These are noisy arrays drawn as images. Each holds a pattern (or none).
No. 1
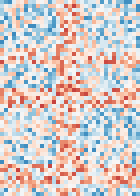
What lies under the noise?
bands of rows crossing bands of columns
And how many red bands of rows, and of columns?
3 and 1
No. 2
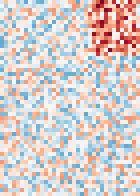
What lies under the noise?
one block
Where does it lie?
top right
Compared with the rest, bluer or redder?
redder
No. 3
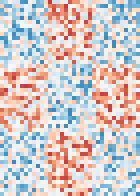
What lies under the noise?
a checkerboard
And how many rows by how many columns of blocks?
3 by 3
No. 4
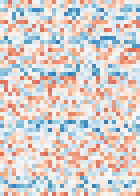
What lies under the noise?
bands of rows
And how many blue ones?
5
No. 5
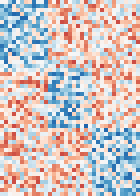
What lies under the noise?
blocks along the diagonal
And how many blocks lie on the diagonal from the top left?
3
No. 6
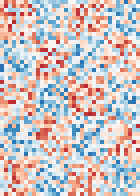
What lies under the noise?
a checkerboard
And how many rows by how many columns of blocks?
5 by 4
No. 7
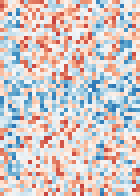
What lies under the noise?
bands of rows crossing bands of columns
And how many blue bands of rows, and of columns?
1 and 3
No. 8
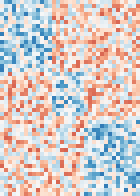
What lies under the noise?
blocks along the diagonal
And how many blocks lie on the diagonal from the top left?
3
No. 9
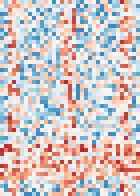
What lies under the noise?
bands of rows crossing bands of columns
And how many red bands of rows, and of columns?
1 and 3
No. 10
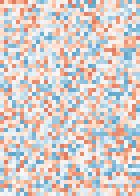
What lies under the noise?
only noise
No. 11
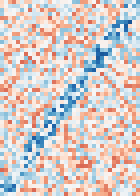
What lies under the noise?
a diagonal band
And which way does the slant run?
bottom left to top right
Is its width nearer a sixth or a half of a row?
a sixth
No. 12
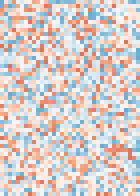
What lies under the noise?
only noise
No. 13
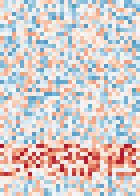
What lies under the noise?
one band of rows
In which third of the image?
bottom
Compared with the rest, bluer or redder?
redder
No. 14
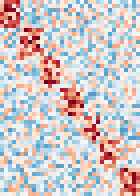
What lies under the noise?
blocks along the diagonal
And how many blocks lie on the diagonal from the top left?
7
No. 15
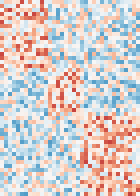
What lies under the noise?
blocks along the diagonal
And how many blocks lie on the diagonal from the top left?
3
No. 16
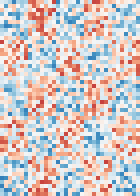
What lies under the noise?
a checkerboard
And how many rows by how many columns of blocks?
5 by 5
